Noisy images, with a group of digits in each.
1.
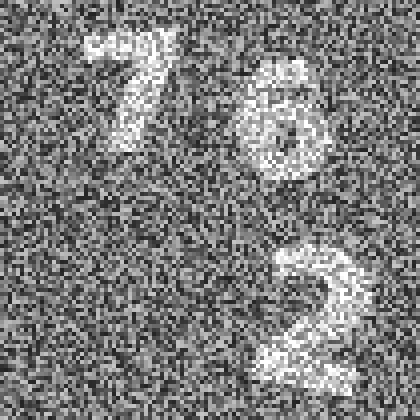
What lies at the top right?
6
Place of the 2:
bottom right
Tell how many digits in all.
3
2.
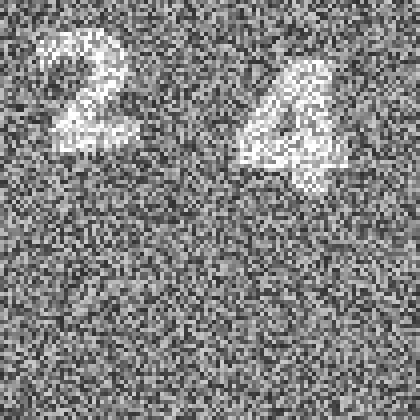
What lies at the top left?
2
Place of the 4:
top right
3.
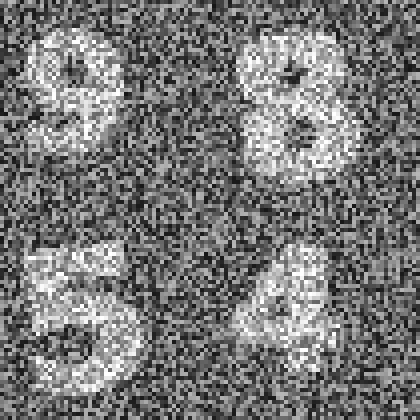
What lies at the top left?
9
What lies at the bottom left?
5
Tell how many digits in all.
4
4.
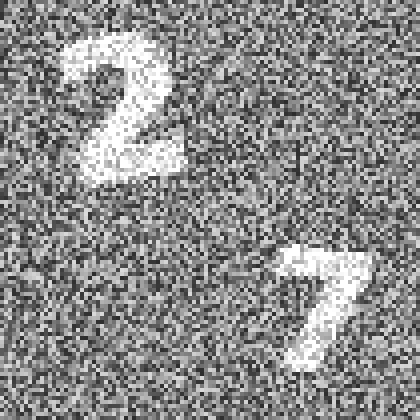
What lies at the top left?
2
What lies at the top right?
nothing
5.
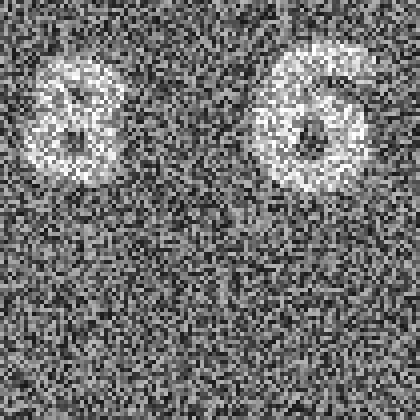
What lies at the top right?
6
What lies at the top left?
8
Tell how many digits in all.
2
